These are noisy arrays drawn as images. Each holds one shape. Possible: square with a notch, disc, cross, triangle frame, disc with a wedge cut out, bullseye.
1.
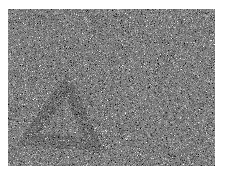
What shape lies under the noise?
triangle frame
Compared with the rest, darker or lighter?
darker
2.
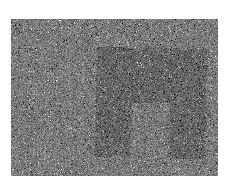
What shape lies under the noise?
square with a notch
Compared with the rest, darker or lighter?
darker
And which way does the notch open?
down
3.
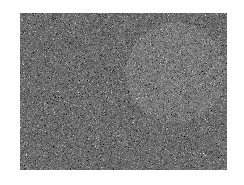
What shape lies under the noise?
disc
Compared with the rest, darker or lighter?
lighter
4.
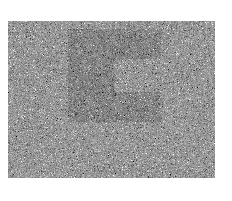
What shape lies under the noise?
square with a notch
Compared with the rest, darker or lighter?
darker
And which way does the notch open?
right
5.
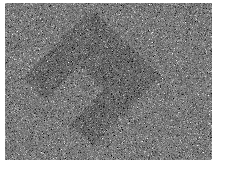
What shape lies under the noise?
square with a notch
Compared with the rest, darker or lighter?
darker
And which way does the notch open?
down and left
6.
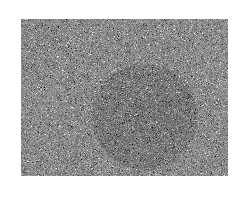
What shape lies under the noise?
disc
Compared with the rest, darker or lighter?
darker
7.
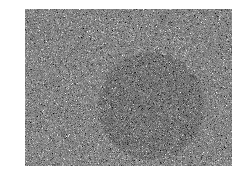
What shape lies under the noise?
disc
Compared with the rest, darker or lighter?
darker
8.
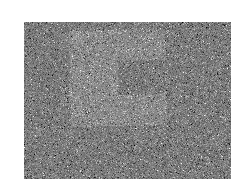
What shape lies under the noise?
square with a notch
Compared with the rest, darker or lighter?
lighter
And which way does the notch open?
right
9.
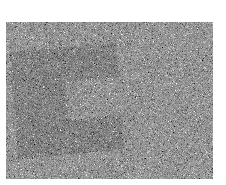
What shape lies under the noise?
square with a notch
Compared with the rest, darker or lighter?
darker
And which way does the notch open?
right
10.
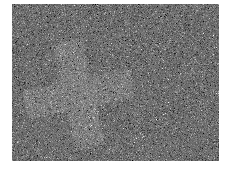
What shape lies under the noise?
cross
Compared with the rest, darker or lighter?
lighter
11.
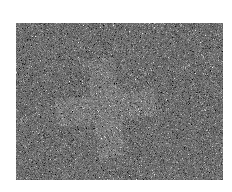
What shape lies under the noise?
cross
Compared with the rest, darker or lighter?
lighter
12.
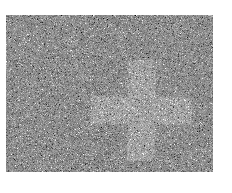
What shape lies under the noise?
cross
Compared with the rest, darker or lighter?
lighter
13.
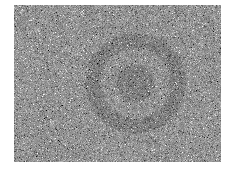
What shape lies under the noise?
bullseye
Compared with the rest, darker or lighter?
darker
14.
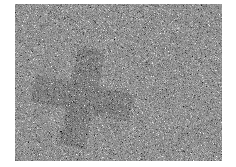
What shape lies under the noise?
cross
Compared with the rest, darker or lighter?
darker
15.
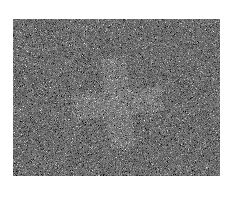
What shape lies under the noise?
cross
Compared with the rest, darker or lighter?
lighter
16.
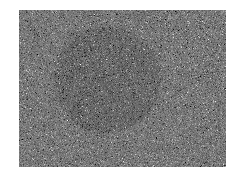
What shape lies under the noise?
disc
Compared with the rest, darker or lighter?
darker
